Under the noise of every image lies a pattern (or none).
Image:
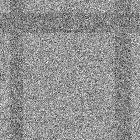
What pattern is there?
bands of rows crossing bands of columns
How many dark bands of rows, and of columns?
1 and 2
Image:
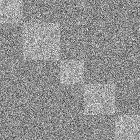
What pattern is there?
blocks along the diagonal
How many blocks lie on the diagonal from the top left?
5
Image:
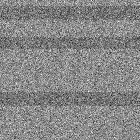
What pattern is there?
bands of rows
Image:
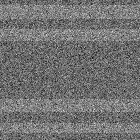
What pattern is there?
bands of rows
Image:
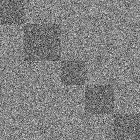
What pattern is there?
blocks along the diagonal
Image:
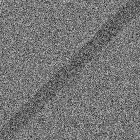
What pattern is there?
a diagonal band
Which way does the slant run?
bottom left to top right
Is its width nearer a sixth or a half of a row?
a sixth
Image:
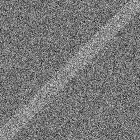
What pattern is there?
a diagonal band
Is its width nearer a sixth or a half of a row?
a sixth
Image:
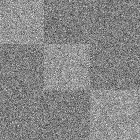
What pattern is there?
blocks along the diagonal
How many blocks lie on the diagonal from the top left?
3
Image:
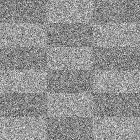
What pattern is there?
a checkerboard
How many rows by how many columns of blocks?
6 by 3
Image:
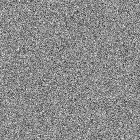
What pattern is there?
only noise
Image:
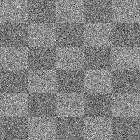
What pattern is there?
a checkerboard
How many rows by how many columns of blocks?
6 by 5
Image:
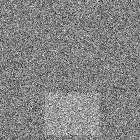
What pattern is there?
one block
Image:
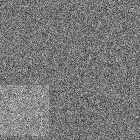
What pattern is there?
one block
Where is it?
bottom left
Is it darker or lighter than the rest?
lighter
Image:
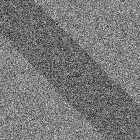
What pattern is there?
a diagonal band
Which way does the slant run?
top left to bottom right
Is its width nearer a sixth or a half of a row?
a half
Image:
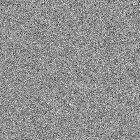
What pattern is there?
only noise
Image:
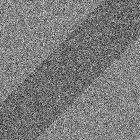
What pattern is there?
a diagonal band
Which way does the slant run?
bottom left to top right
